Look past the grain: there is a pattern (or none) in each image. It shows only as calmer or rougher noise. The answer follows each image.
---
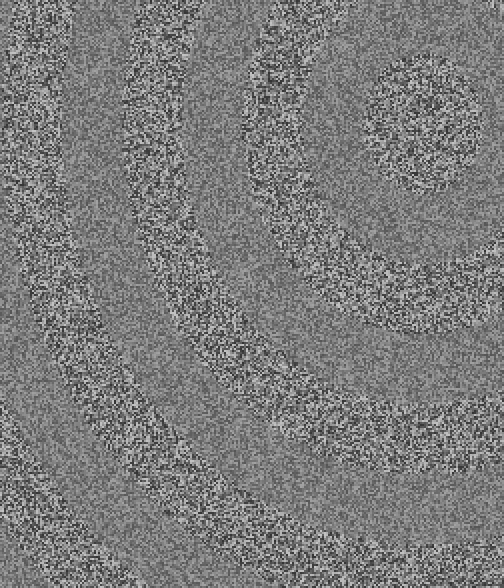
rings round one point
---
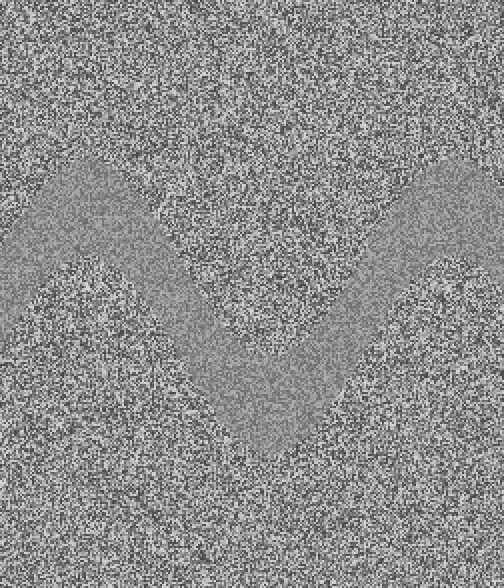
a wavy band
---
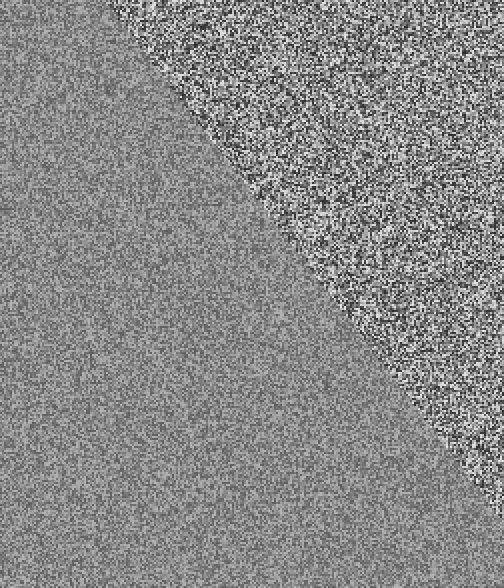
a sharp edge
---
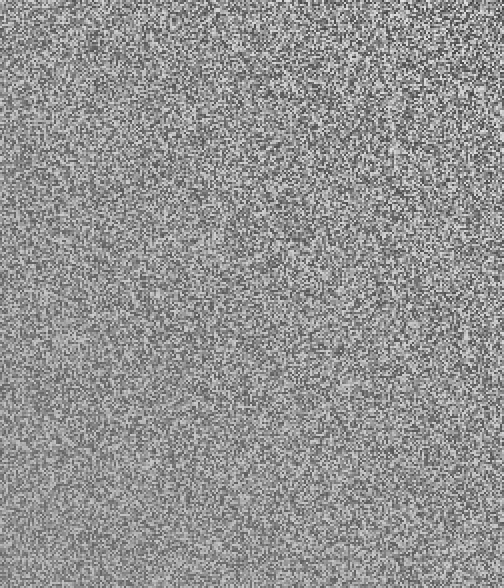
a smooth slope
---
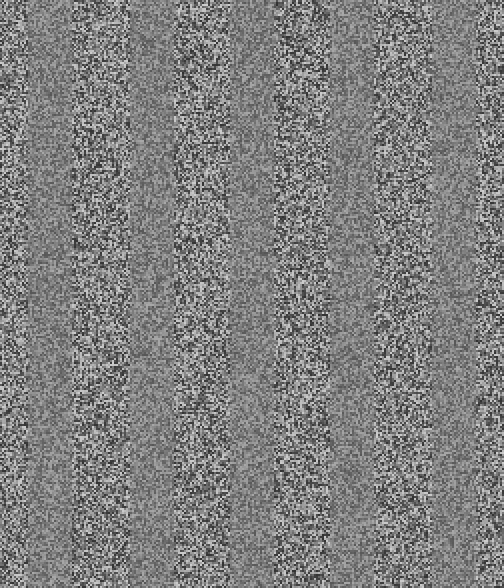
vertical stripes
